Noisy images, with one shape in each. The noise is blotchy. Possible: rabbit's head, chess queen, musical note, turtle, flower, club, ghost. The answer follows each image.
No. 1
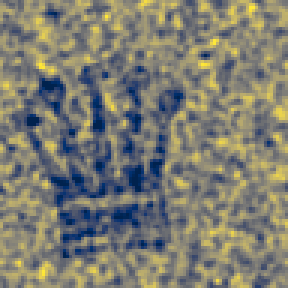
chess queen
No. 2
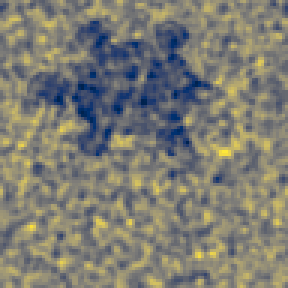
turtle
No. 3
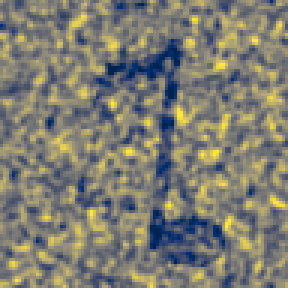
musical note
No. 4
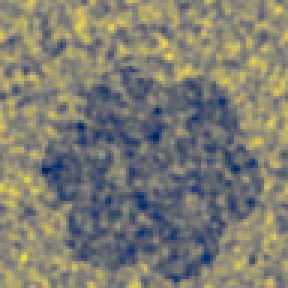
flower
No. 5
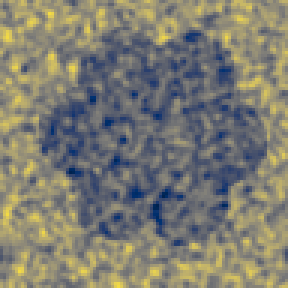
flower
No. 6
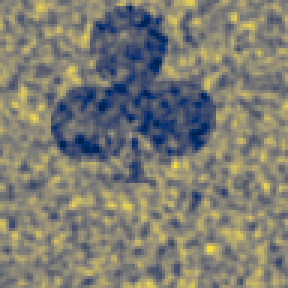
club
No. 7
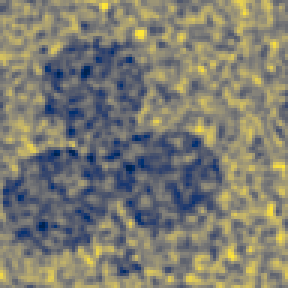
club
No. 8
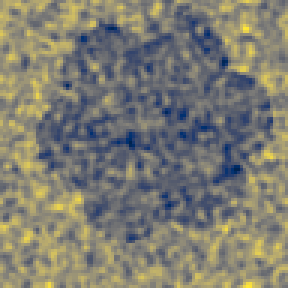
flower
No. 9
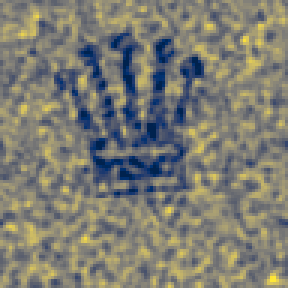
chess queen
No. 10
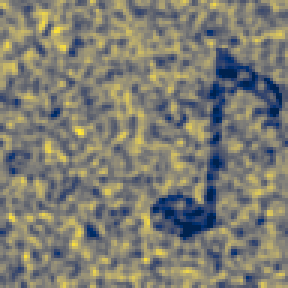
musical note
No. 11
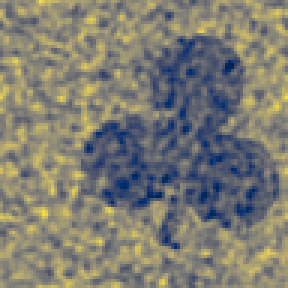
club
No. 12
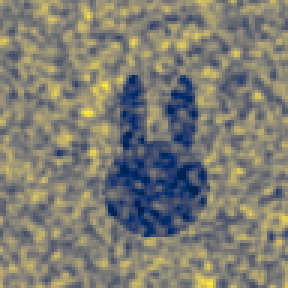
rabbit's head
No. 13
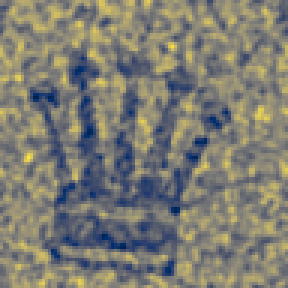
chess queen
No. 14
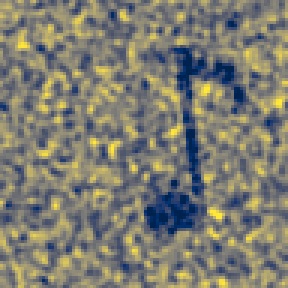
musical note
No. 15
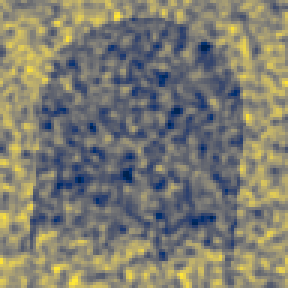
ghost
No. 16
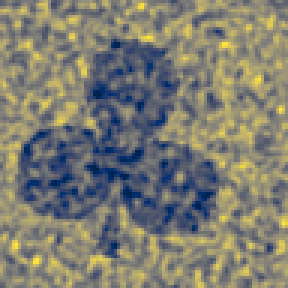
club
